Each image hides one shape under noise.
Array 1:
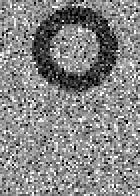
ring
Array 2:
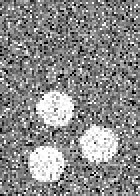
three dots
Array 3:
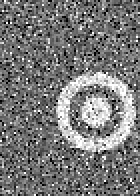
bullseye
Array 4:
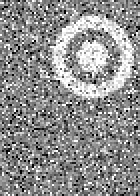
bullseye
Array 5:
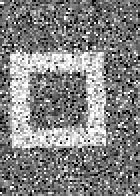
square frame
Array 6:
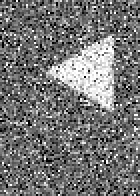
triangle
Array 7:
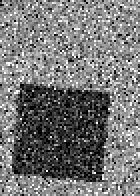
square
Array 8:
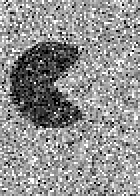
disc with a wedge cut out
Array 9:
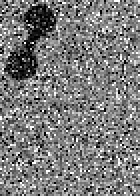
dumbbell
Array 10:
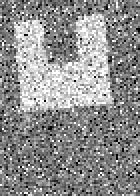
square with a notch
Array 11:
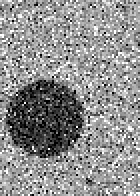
disc
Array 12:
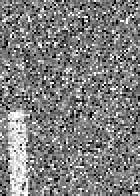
bar
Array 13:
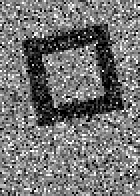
square frame
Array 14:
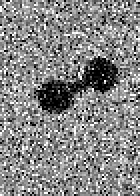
dumbbell
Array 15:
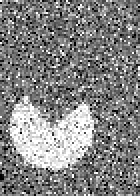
disc with a wedge cut out
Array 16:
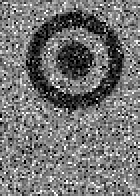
bullseye
